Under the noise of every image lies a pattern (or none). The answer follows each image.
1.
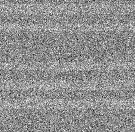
bands of rows
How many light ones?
5
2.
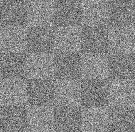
a checkerboard
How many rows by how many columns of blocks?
5 by 5
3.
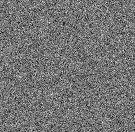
only noise
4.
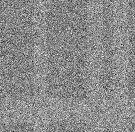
bands of rows crossing bands of columns
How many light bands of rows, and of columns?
1 and 3
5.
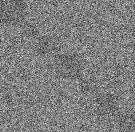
blocks along the diagonal
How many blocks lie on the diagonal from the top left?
7
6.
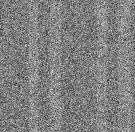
bands of columns
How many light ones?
4
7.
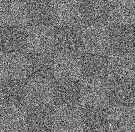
a checkerboard
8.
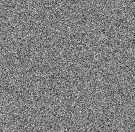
only noise
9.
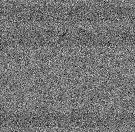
bands of rows
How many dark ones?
3
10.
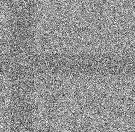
bands of rows crossing bands of columns
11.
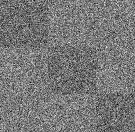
blocks along the diagonal
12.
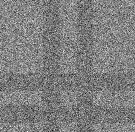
bands of rows crossing bands of columns
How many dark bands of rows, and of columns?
2 and 2
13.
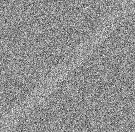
a diagonal band
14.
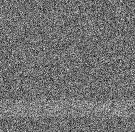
one band of rows
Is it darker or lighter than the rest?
lighter
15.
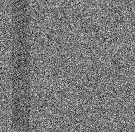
one band of columns
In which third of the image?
left
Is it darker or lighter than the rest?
darker
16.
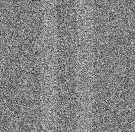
bands of columns
